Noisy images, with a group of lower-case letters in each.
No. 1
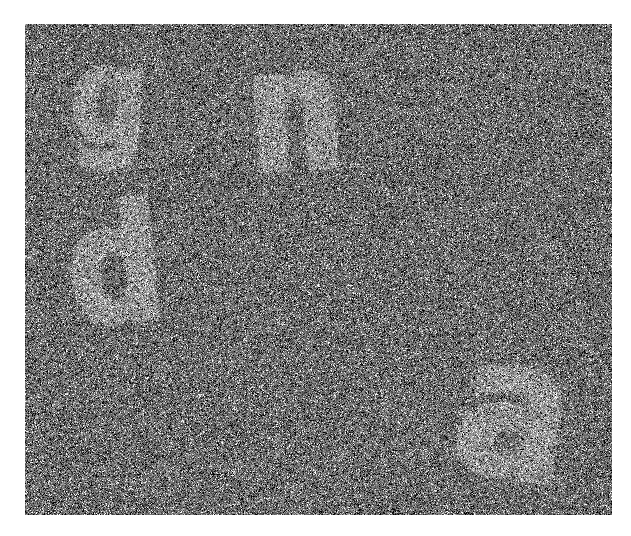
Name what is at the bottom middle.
nothing
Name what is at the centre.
nothing
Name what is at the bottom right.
a
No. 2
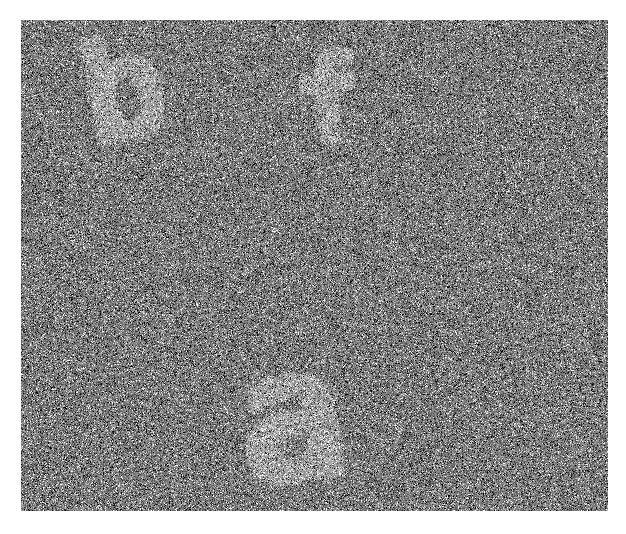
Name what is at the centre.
nothing
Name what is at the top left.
b
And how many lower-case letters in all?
3
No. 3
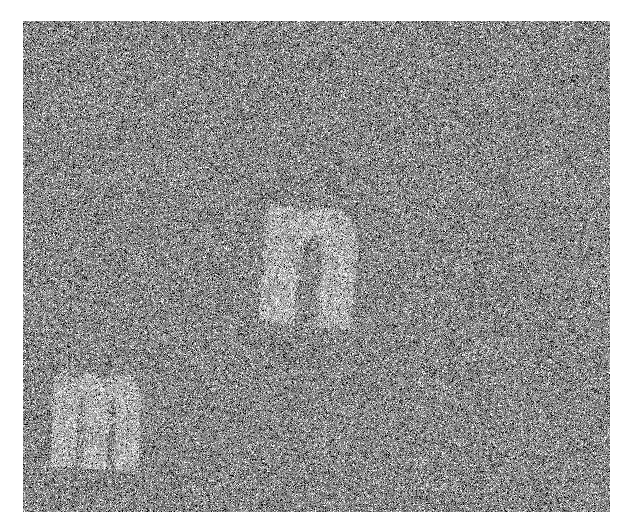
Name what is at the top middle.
nothing
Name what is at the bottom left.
m
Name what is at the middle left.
nothing
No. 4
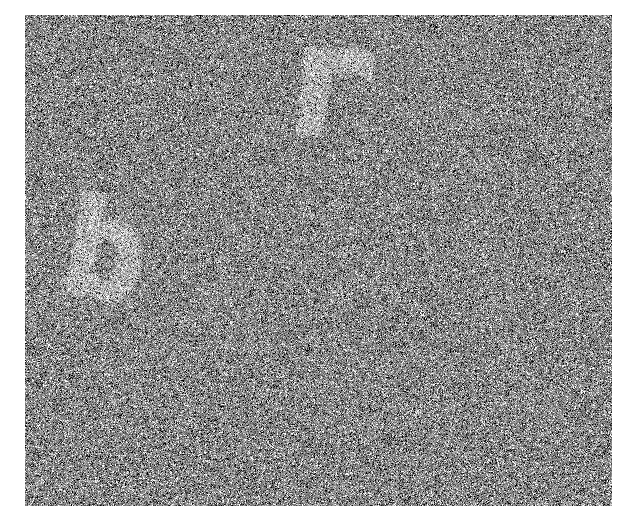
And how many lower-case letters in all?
2
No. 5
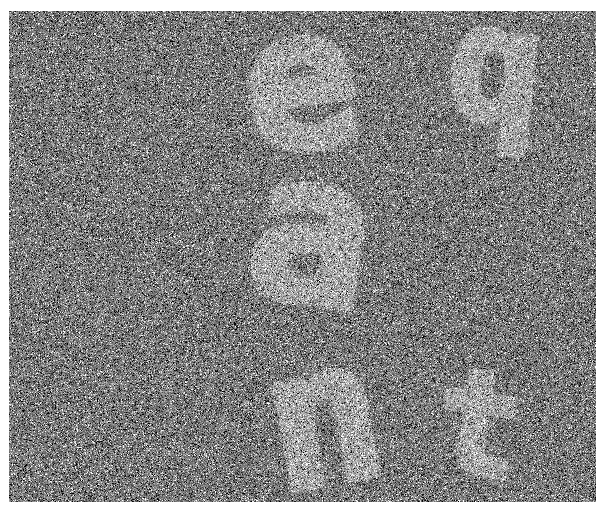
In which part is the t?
bottom right
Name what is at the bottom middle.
n
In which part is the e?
top middle
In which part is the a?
centre
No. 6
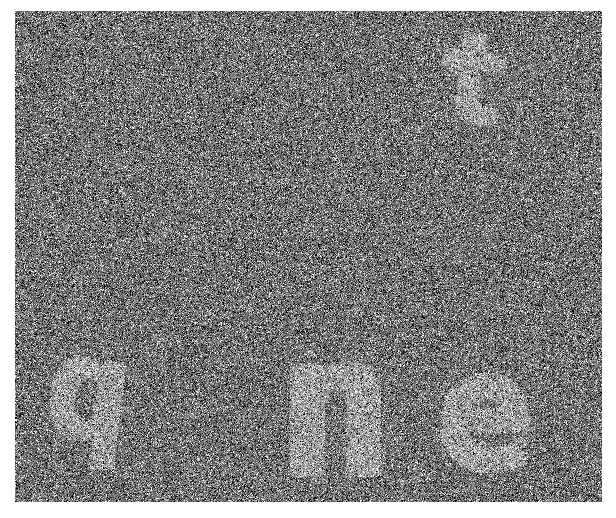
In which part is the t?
top right
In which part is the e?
bottom right
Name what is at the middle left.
nothing
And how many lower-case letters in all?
4
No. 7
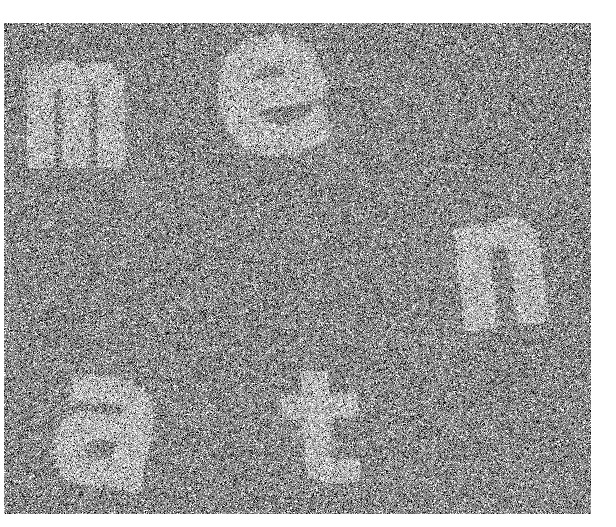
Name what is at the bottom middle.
t
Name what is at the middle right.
n
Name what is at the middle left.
nothing
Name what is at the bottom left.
a
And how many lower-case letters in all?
5
